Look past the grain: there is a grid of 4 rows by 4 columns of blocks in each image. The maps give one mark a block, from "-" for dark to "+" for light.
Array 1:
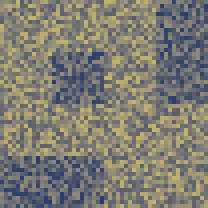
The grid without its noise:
+ + + -
+ - + -
+ + + +
- - + +
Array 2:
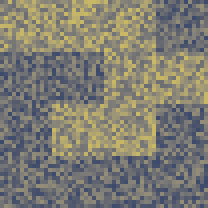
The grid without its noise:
+ + + -
- - + +
- + + -
- - - -
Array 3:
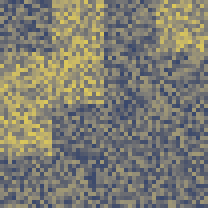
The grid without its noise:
- + - +
+ + - -
+ - - -
- - - -
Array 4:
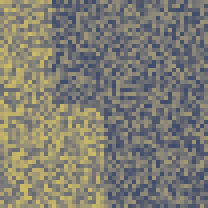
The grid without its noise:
+ - - -
+ - - -
+ + - -
+ + - -
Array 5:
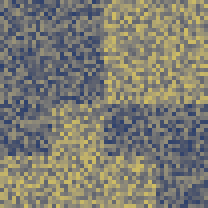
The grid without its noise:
- - + +
- - + +
- + - -
+ + + -
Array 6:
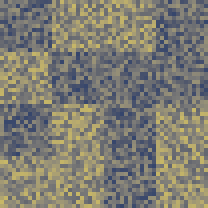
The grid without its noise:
- + + -
+ - - -
- + - +
+ + - +
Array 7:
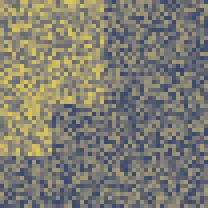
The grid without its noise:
+ + - -
+ + - -
+ - - -
- - - -
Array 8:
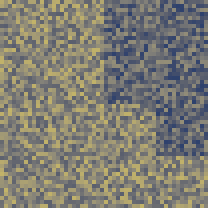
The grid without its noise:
+ + - -
+ + - -
+ + + -
+ + + +
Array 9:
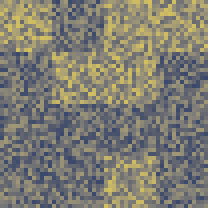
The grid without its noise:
+ - + +
- + + -
- - - -
- - + -
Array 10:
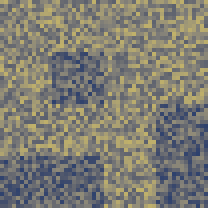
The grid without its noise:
+ + + +
+ - + +
+ + + -
- - + -
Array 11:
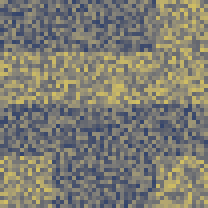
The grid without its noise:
- - - +
+ + + +
- - - -
+ - - +
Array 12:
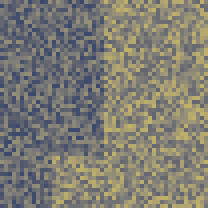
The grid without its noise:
- - + +
- - + +
- - + +
- + + +
